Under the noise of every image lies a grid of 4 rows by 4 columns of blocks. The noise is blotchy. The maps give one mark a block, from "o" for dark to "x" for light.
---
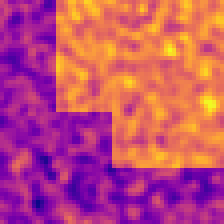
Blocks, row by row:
o x x x
o x x x
o o x x
o o o o
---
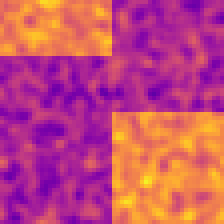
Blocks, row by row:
x x o o
o o o o
o o x x
o o x x
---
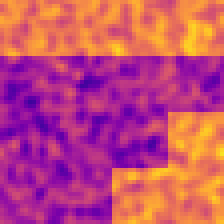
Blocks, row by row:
x x x x
o o o o
o o o x
o o x x
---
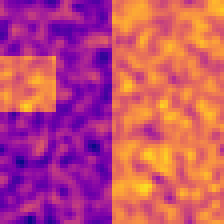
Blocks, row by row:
o o x x
x o x x
o o x x
o o x x
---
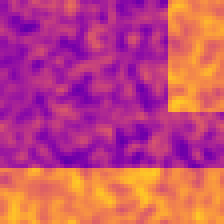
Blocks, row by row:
o o o x
o o o x
o o o o
x x x x
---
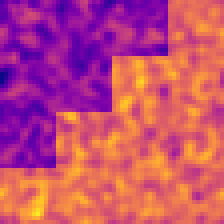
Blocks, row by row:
o o o x
o o x x
o x x x
x x x x
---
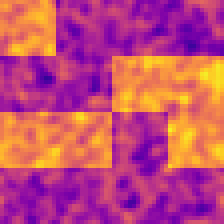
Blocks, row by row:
x o o o
o o x x
x x o x
o o o o
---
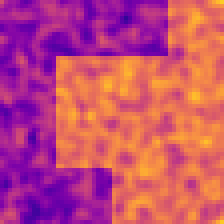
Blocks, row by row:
o o o x
o x x x
o x x x
o o x x
